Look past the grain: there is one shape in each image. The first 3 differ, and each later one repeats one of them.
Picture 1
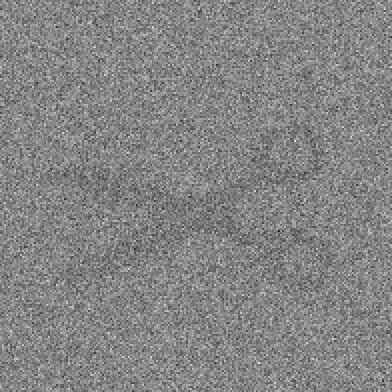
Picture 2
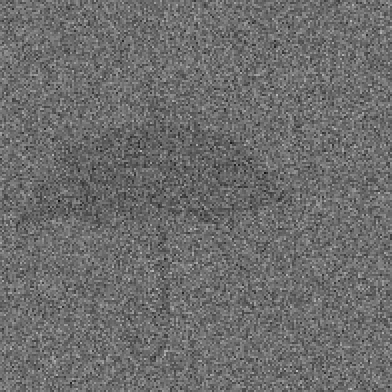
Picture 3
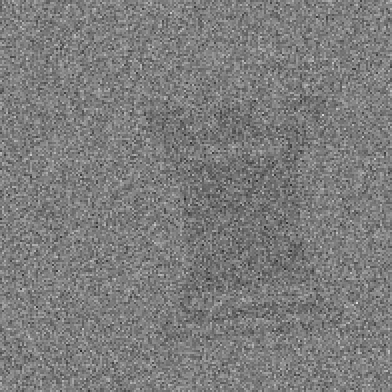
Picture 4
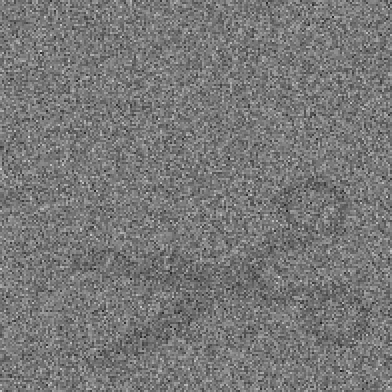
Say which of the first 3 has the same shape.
1
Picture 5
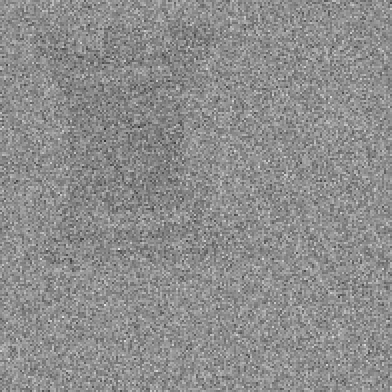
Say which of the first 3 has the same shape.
3
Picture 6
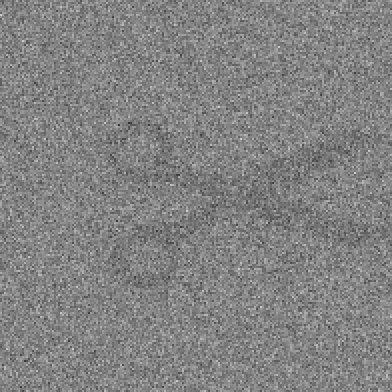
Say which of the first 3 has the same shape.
1
